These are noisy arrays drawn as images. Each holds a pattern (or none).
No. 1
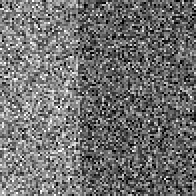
a sharp edge
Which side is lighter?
left
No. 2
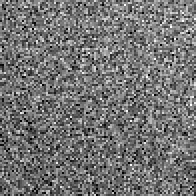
a smooth slope
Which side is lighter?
top right
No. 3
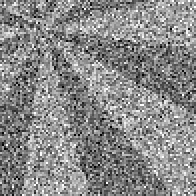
spokes from one point
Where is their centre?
top left
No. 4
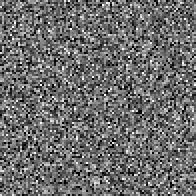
only noise
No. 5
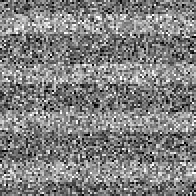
horizontal stripes
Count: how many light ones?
4
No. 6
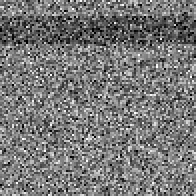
one horizontal stripe
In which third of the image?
top
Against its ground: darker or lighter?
darker
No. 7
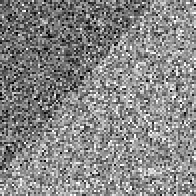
a sharp edge
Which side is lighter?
bottom right
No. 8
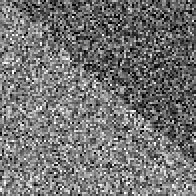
a sharp edge
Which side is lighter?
bottom left
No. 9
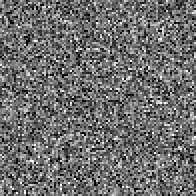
only noise
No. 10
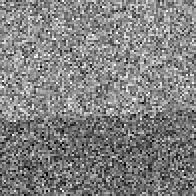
a sharp edge
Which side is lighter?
top
